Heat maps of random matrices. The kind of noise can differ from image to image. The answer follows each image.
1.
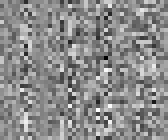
columns of uneven size
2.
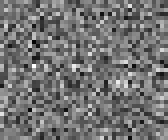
low rank plus noise
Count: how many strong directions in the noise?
three or four
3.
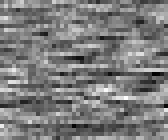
streaked along the rows
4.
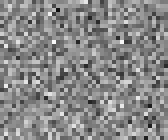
independent entries
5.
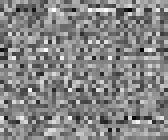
rows of uneven size
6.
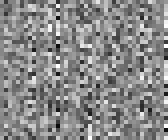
columns of uneven size
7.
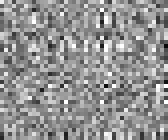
low rank plus noise
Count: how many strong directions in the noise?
one
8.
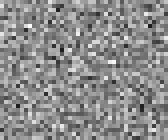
independent entries
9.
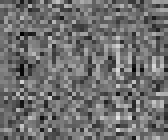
low rank plus noise
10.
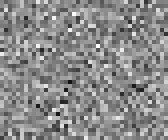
independent entries
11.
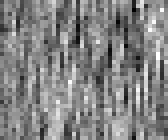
streaked along the columns
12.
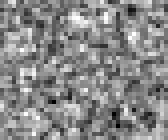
blotchy
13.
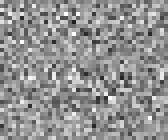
low rank plus noise
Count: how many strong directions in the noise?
three or four
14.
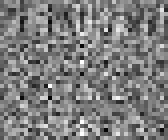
low rank plus noise
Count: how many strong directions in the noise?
two
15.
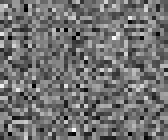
low rank plus noise
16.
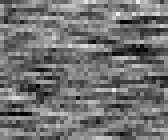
streaked along the rows
